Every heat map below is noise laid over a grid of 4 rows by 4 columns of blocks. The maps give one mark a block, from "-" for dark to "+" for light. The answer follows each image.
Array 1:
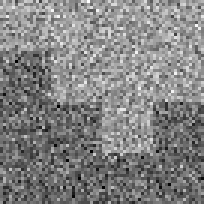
+ + + +
- + + +
- - + -
- - - -
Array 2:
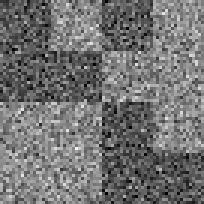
- + - +
- - + +
+ + - +
+ + - -
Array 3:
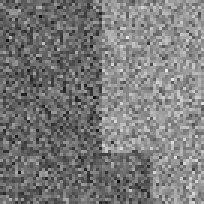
- - + +
- - + +
- - + +
- - - +
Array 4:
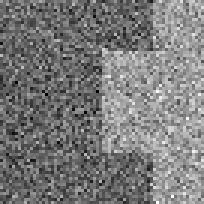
- - - +
- - + +
- - + +
- - - +
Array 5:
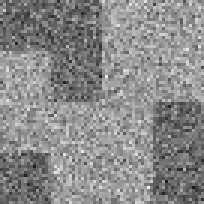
- - + +
+ - + +
+ + + -
- + + -
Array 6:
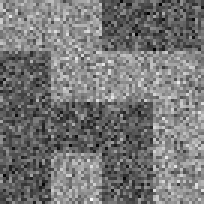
+ + - -
- + + +
- - - +
- + - +
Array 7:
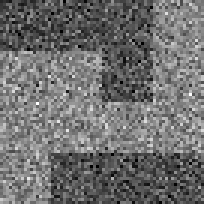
- - - +
+ + - +
+ + + +
+ - - -
